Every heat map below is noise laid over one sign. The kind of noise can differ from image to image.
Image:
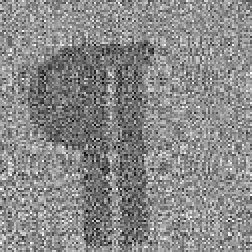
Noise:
low rank plus noise
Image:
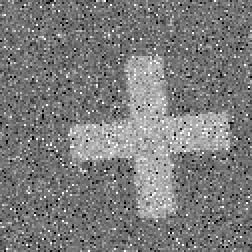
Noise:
heavy tails
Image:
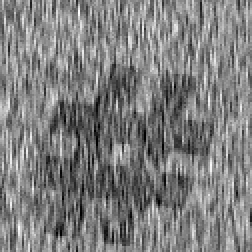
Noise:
streaked along the columns
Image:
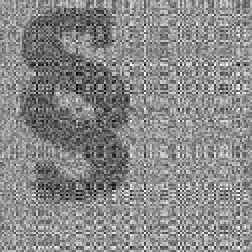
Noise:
low rank plus noise
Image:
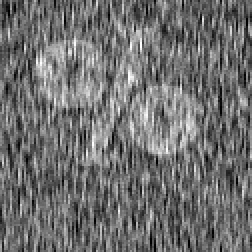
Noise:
streaked along the columns
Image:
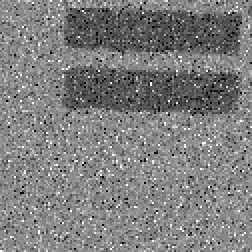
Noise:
heavy tails
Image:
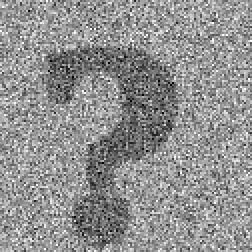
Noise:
independent entries
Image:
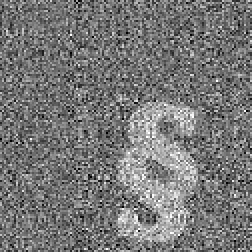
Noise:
low rank plus noise
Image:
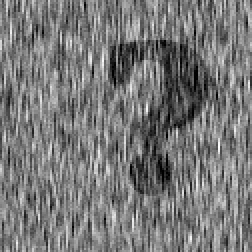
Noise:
streaked along the columns
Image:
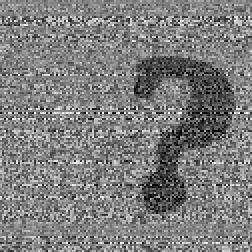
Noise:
rows of uneven size
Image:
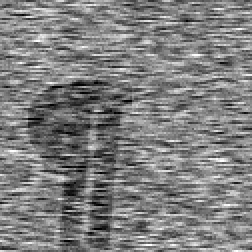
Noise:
streaked along the rows
